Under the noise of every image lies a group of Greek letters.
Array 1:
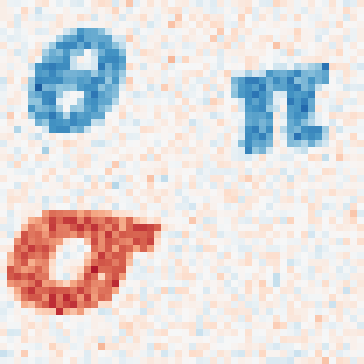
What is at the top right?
pi
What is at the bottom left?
sigma
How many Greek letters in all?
3
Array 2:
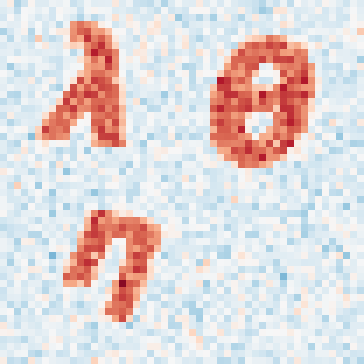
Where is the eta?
bottom left
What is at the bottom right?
nothing
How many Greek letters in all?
3
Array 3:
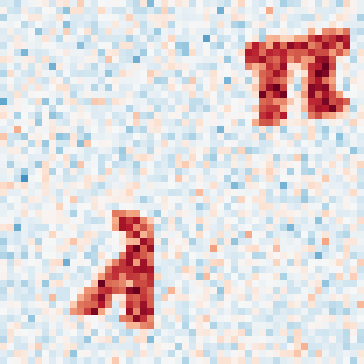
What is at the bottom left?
lambda
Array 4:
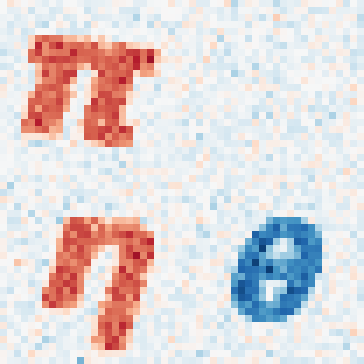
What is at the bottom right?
theta
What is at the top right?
nothing
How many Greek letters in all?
3
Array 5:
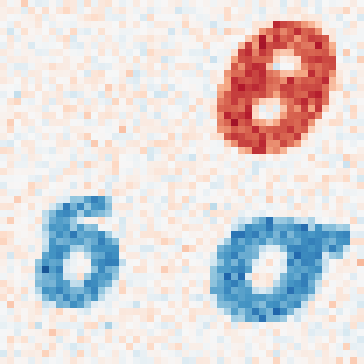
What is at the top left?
nothing
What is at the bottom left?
delta
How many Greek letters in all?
3
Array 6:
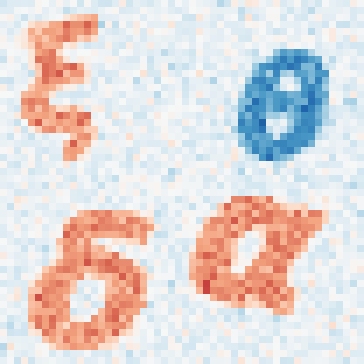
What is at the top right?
theta
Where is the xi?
top left
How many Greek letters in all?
4
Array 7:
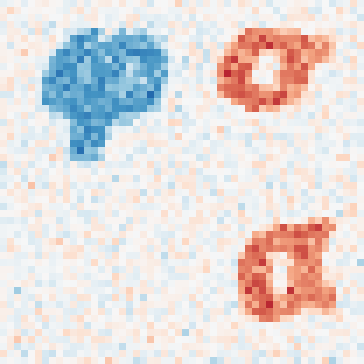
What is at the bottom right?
alpha
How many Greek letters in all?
3
